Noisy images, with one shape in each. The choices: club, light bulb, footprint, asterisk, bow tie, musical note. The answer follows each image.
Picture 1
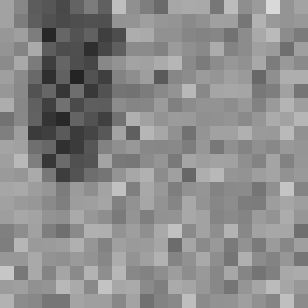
dark footprint
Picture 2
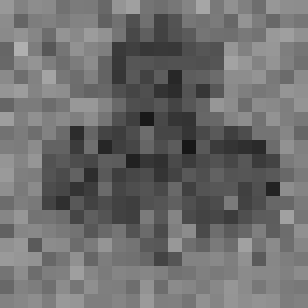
dark club
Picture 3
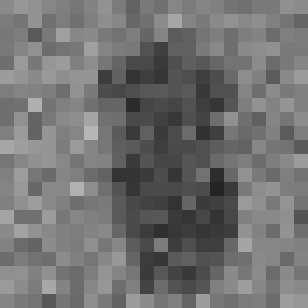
dark footprint
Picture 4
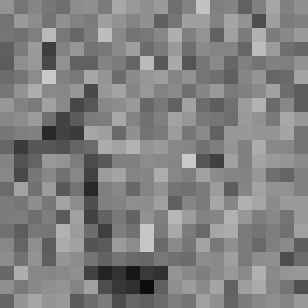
dark musical note
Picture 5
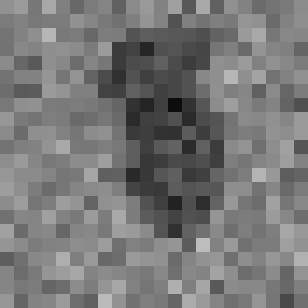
dark footprint
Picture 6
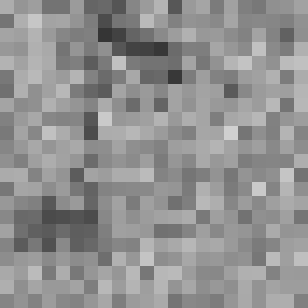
dark musical note
